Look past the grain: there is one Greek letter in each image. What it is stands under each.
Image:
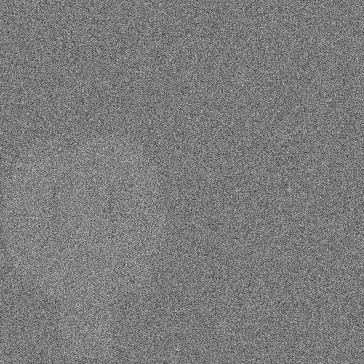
phi
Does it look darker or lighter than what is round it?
lighter
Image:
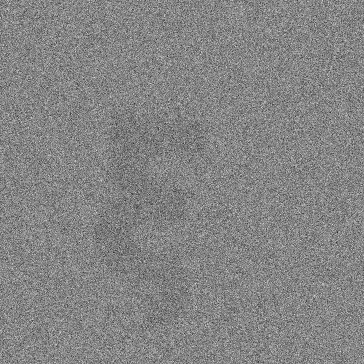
xi
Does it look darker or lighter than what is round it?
darker
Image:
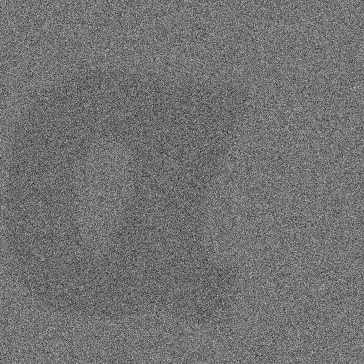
alpha
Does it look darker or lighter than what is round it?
darker
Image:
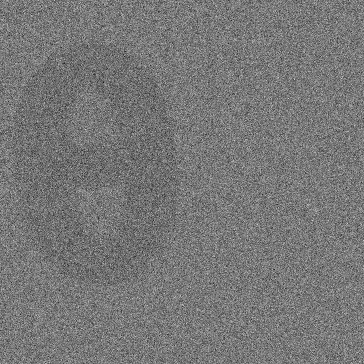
theta
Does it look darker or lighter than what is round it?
darker
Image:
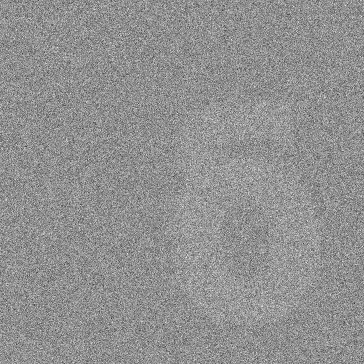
delta
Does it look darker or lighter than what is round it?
lighter
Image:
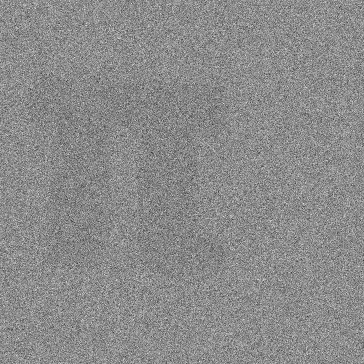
pi
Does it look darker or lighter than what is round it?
darker
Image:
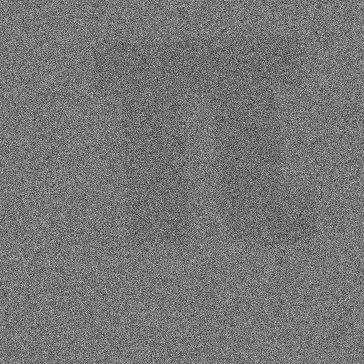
pi
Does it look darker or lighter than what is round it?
darker
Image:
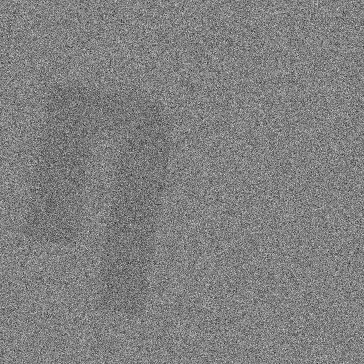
eta
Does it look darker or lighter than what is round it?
darker
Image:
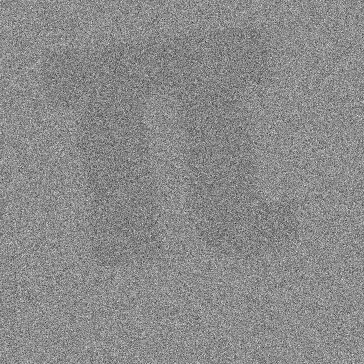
pi
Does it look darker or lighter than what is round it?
darker
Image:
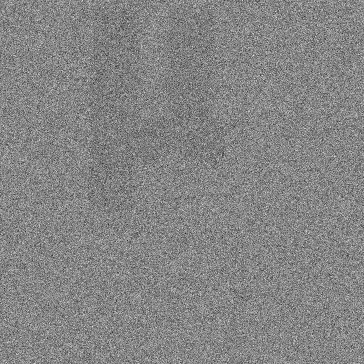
mu
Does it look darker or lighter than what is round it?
darker
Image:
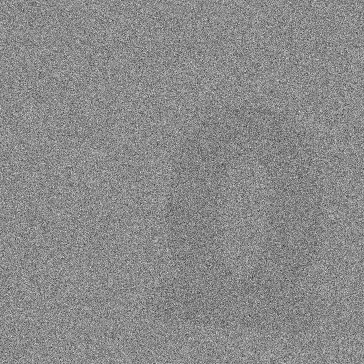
omega
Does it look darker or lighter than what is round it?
darker
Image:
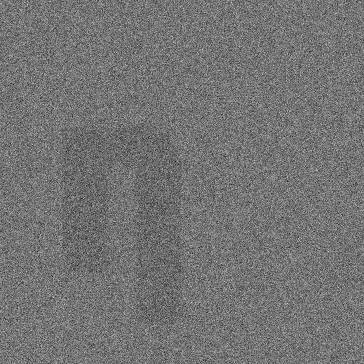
eta
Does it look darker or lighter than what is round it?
darker
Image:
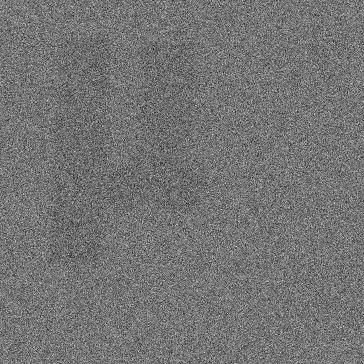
mu
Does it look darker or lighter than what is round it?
darker
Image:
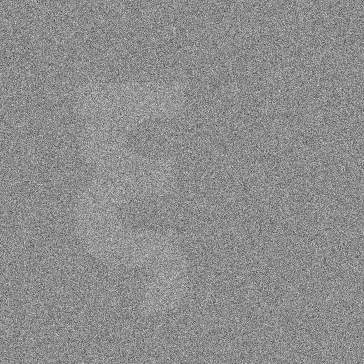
xi
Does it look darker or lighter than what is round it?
lighter
